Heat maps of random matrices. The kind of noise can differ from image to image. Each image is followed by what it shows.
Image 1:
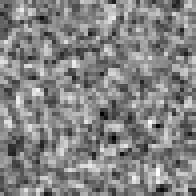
blotchy
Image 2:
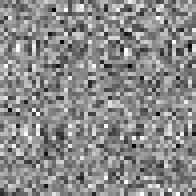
low rank plus noise
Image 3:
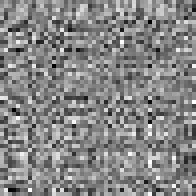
low rank plus noise
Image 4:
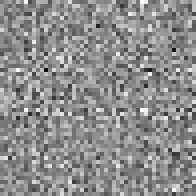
low rank plus noise
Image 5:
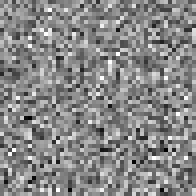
low rank plus noise
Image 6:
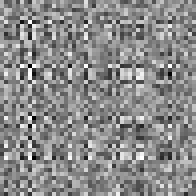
low rank plus noise
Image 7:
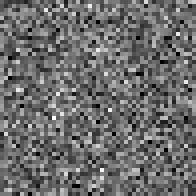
independent entries
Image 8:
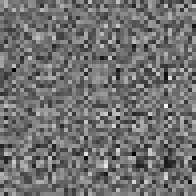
low rank plus noise
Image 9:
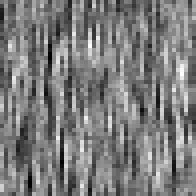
streaked along the columns
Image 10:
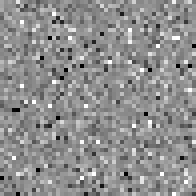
heavy tails
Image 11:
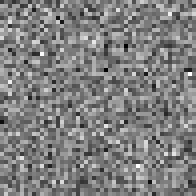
low rank plus noise
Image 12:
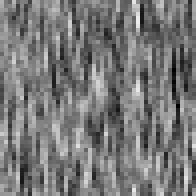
streaked along the columns
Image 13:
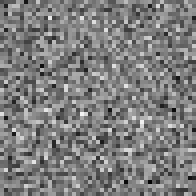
independent entries
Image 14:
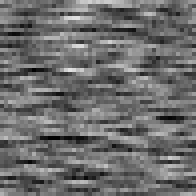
streaked along the rows
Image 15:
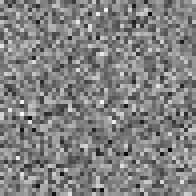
independent entries
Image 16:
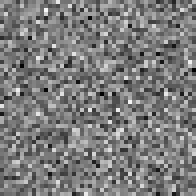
independent entries
